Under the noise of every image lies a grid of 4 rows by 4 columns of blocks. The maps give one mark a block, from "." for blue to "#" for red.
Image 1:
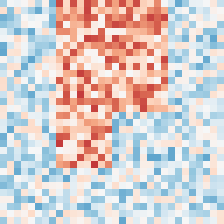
. # # .
. # # .
. # . .
. . . .
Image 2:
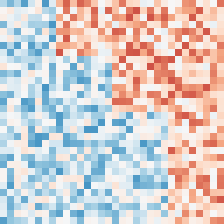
. # # #
. . # #
. . . #
. . . #
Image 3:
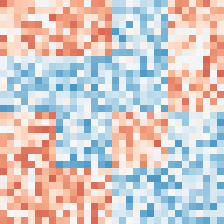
# # . #
. . . #
# . # .
# # . .
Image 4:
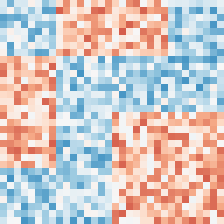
. # # .
# . . .
# . # #
. . # #
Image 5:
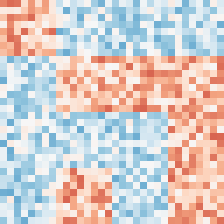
# . . .
. # # #
. . . #
. # . #
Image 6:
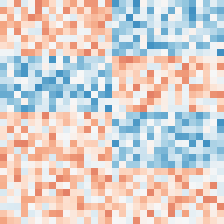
# # . .
. . # #
# # . .
# # # #
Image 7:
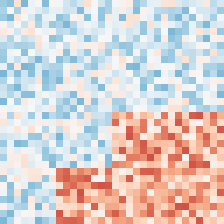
. . . .
. . . .
. . # #
. # # #
